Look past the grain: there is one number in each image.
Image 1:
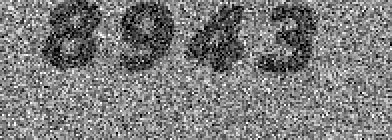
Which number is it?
8943
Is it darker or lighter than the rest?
darker
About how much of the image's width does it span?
two thirds
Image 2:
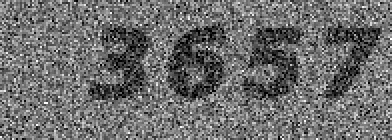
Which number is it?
3657
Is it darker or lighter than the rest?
darker
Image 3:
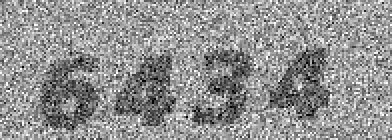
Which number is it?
6434
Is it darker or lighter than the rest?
darker
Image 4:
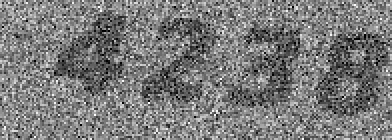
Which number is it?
4238
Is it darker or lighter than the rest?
darker
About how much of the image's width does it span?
nearly all
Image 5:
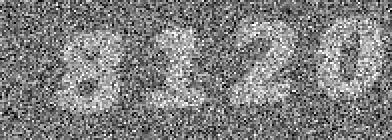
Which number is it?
8120
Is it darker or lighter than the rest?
lighter
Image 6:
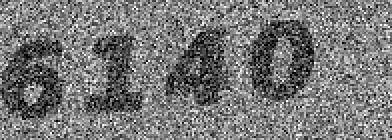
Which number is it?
6140
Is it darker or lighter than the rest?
darker
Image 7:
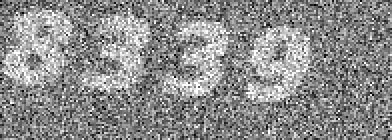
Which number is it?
8339
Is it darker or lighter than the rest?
lighter
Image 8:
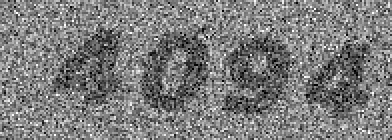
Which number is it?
4094
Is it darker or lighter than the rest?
darker
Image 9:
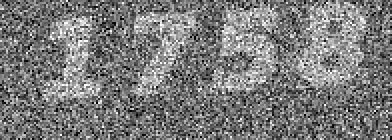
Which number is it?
1758
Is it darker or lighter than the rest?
lighter
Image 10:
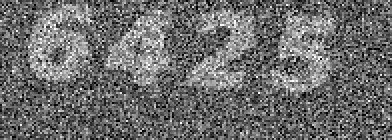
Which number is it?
6425
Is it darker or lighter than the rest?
lighter
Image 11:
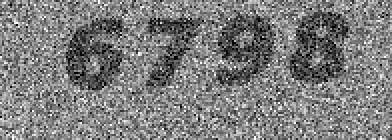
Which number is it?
6798
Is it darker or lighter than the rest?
darker
